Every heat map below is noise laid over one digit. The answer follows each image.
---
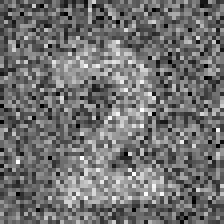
2
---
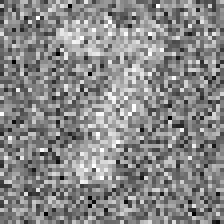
7
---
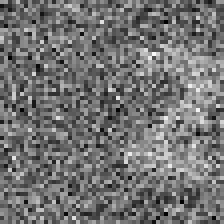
2
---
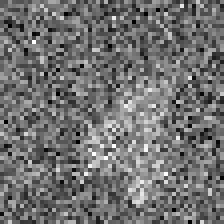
4
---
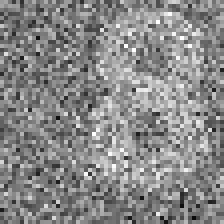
8
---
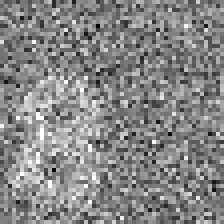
8
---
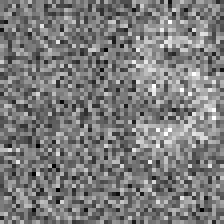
5
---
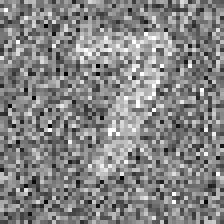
7
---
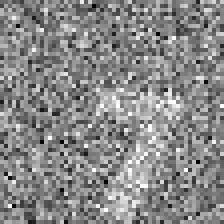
7
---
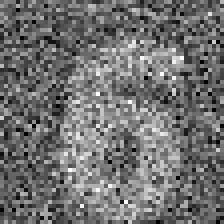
6
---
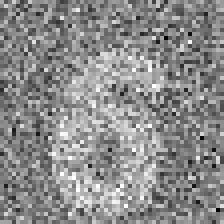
6
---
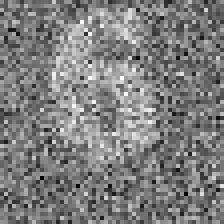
6
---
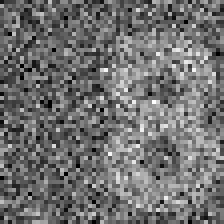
8
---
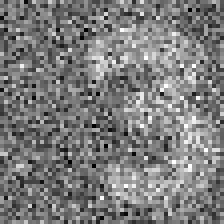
3
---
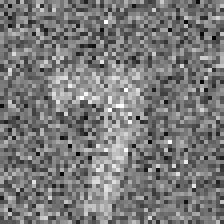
7
